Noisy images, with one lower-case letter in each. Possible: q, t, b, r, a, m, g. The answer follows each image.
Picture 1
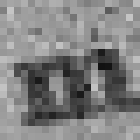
m
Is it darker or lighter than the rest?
darker
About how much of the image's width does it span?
nearly all
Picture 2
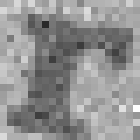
r
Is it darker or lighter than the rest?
darker
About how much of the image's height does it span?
nearly all
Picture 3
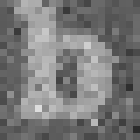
b
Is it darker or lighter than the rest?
lighter
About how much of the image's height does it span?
nearly all
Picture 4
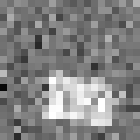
m
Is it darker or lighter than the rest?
lighter
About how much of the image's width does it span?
half
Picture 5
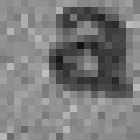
a
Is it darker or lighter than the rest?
darker
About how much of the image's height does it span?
two thirds
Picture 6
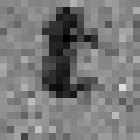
t
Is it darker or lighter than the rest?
darker
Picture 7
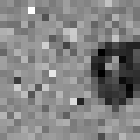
g
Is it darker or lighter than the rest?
darker
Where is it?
middle right
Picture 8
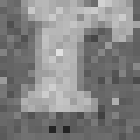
r
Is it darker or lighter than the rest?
lighter
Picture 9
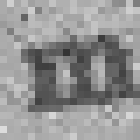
m
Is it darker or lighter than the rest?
darker
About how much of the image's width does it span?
nearly all
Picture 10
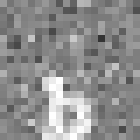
b
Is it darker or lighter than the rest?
lighter
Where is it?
bottom middle
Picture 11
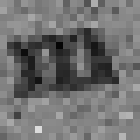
m
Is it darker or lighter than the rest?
darker
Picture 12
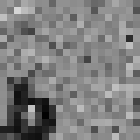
b
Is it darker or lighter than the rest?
darker
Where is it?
bottom left
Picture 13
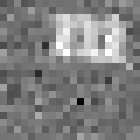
m
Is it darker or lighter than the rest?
lighter
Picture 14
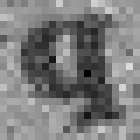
q
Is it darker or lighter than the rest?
darker
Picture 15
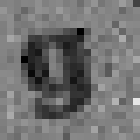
g
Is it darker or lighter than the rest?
darker
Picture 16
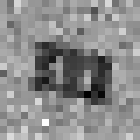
m
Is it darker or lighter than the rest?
darker
